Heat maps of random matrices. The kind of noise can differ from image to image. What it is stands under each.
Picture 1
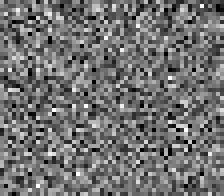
low rank plus noise
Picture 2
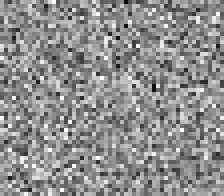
independent entries
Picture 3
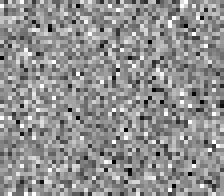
heavy tails
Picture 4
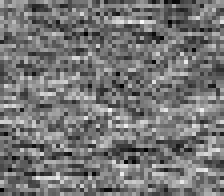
streaked along the rows
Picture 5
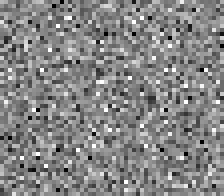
heavy tails
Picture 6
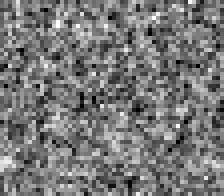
blotchy
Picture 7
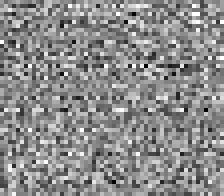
rows of uneven size
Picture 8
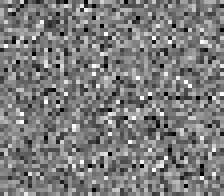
heavy tails
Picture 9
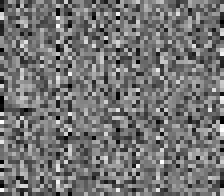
columns of uneven size
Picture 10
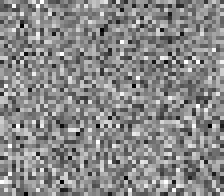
low rank plus noise
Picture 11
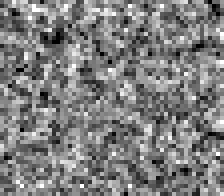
blotchy
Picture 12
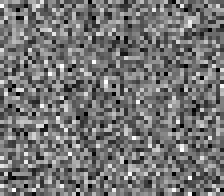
independent entries
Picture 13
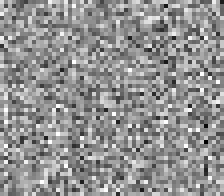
low rank plus noise
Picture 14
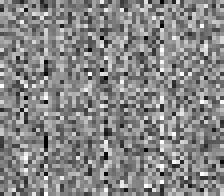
columns of uneven size
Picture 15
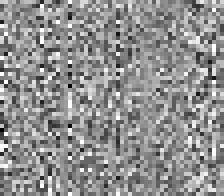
columns of uneven size
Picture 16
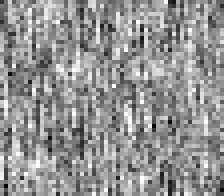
streaked along the columns
